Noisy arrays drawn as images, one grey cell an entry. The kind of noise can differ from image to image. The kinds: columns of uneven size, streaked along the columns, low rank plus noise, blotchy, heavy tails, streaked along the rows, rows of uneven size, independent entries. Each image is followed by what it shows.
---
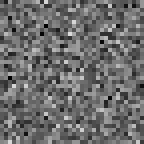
independent entries
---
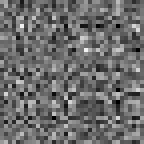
low rank plus noise
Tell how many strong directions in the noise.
one
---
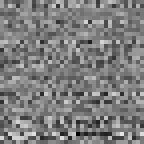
rows of uneven size
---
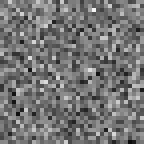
independent entries
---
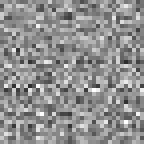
low rank plus noise
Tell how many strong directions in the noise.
three or four
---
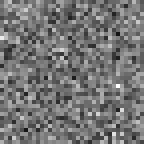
independent entries
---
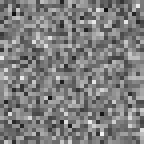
independent entries
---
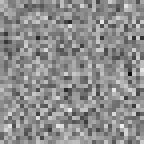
low rank plus noise
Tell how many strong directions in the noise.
five to eight
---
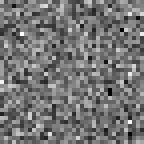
independent entries
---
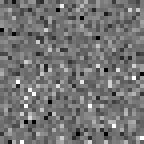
heavy tails
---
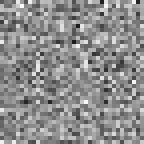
low rank plus noise
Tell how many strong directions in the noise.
three or four
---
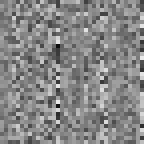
columns of uneven size
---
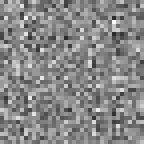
low rank plus noise
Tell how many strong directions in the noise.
five to eight
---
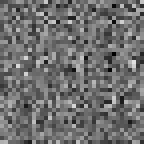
low rank plus noise
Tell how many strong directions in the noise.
five to eight
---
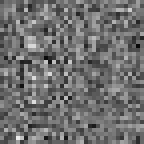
low rank plus noise
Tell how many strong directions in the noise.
three or four
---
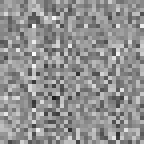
low rank plus noise
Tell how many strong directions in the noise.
three or four
